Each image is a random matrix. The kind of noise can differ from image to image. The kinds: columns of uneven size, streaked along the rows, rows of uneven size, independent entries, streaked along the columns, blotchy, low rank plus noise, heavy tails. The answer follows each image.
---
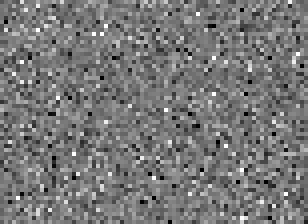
heavy tails
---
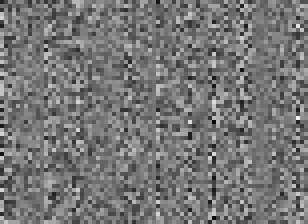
columns of uneven size
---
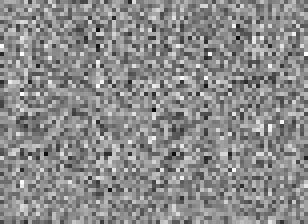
low rank plus noise
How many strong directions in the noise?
five to eight
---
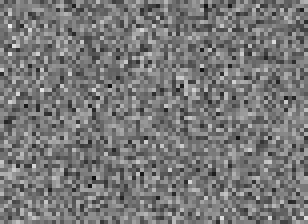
independent entries
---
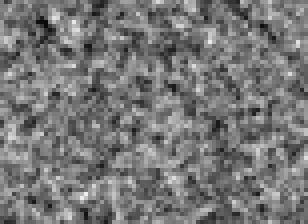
blotchy
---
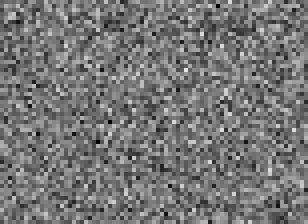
independent entries
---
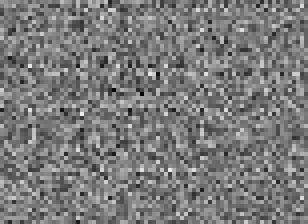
low rank plus noise
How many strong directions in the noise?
three or four
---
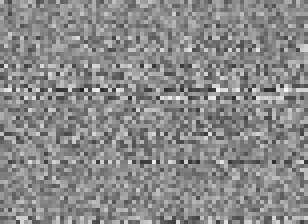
rows of uneven size
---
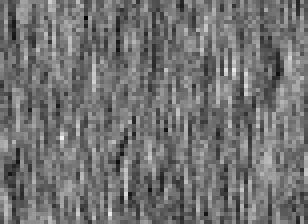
streaked along the columns
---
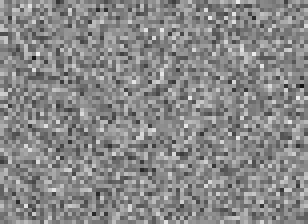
independent entries
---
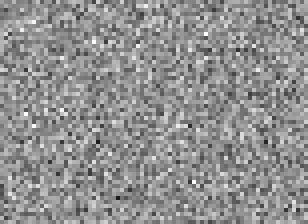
independent entries
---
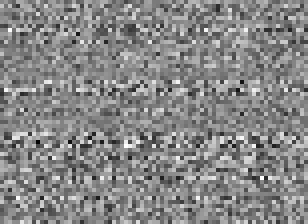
rows of uneven size
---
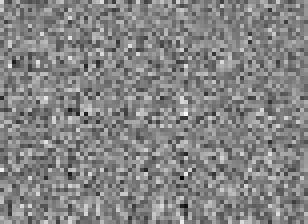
low rank plus noise
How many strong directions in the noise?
three or four
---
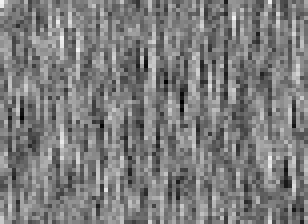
streaked along the columns
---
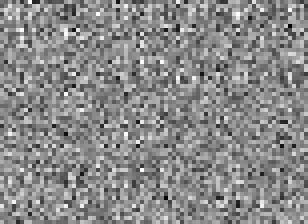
low rank plus noise
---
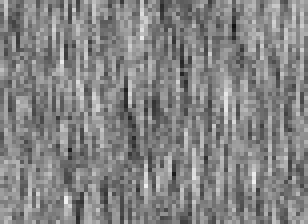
streaked along the columns
